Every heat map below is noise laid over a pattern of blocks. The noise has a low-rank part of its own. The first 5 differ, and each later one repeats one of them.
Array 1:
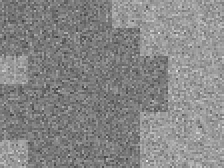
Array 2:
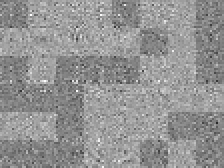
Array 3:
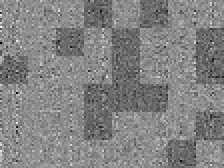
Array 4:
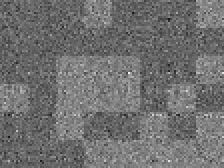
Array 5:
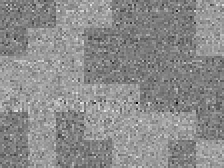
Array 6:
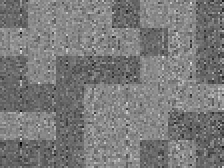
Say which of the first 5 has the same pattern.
2
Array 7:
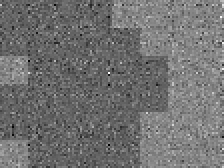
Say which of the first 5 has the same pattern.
1
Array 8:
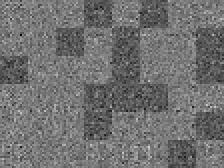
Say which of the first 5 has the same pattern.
3
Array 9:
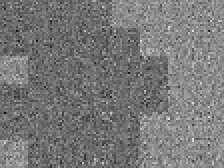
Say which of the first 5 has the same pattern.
1
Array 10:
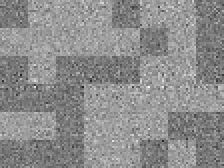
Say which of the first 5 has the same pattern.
2
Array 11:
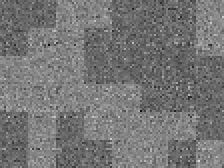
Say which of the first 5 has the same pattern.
5
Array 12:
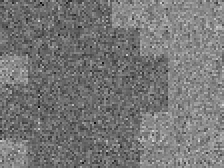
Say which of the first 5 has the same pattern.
1
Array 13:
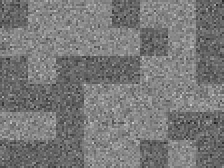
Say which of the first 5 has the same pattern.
2
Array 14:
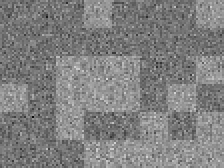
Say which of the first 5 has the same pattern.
4
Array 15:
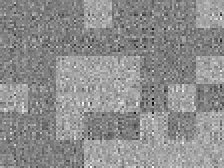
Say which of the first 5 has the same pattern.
4
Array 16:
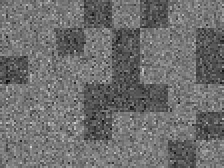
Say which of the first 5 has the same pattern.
3
